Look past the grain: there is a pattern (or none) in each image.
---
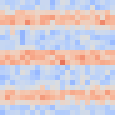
horizontal stripes
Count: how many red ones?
3
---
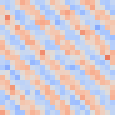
diagonal stripes
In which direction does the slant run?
top left to bottom right
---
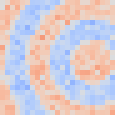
rings round one point
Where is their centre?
middle right
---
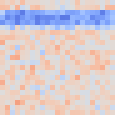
one horizontal stripe
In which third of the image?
top
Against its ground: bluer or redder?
bluer
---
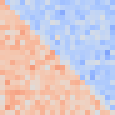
a sharp edge
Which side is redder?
bottom left
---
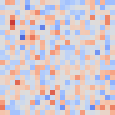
only noise
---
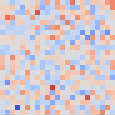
only noise
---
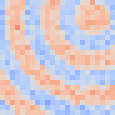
rings round one point
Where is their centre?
top right
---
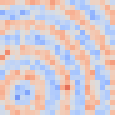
rings round one point
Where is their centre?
bottom left
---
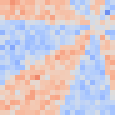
spokes from one point
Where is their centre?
top right
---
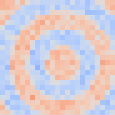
rings round one point
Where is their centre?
centre
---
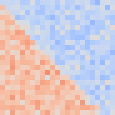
a sharp edge
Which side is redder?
bottom left
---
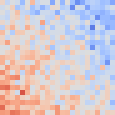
a smooth slope
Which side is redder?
bottom left
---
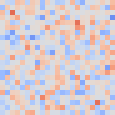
only noise
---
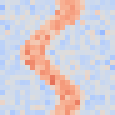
a wavy band
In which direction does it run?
top to bottom
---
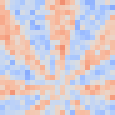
spokes from one point
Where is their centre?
bottom middle
